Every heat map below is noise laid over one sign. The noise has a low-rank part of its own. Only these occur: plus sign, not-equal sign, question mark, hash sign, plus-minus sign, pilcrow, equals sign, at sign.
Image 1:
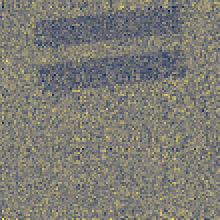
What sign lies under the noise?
equals sign
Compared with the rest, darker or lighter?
darker
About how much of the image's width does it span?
two thirds
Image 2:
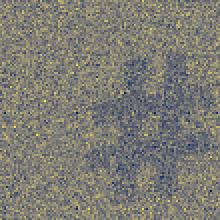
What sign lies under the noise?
hash sign
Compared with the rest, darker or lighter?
darker
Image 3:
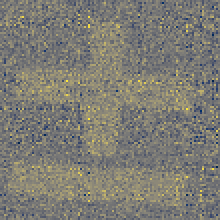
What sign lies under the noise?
plus-minus sign
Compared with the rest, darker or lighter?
lighter
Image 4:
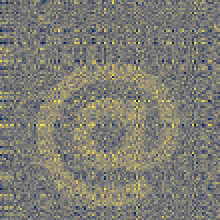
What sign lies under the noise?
at sign
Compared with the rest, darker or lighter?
lighter
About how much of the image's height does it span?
two thirds
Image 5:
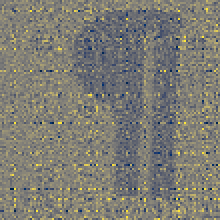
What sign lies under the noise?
pilcrow
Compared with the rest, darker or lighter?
darker
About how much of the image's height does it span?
nearly all
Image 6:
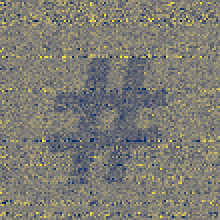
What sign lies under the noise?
hash sign
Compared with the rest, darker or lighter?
darker
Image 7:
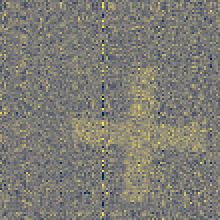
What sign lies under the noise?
plus sign
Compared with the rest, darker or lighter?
lighter
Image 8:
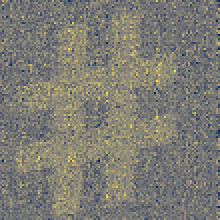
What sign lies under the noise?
hash sign
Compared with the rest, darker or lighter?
lighter
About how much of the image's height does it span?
nearly all
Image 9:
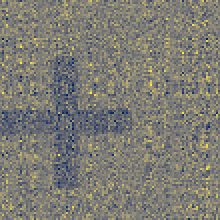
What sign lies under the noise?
plus sign
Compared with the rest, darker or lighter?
darker
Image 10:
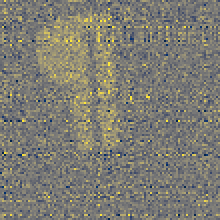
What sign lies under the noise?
pilcrow
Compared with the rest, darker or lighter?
lighter
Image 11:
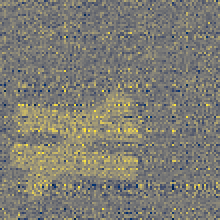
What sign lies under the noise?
not-equal sign
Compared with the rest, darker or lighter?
lighter
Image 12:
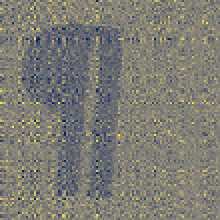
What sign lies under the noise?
pilcrow
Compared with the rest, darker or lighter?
darker
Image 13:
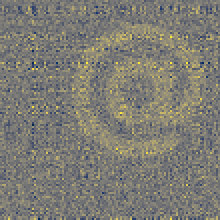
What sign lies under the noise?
at sign
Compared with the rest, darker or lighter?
lighter
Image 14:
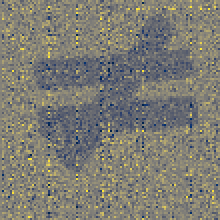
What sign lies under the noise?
not-equal sign
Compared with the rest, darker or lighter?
darker
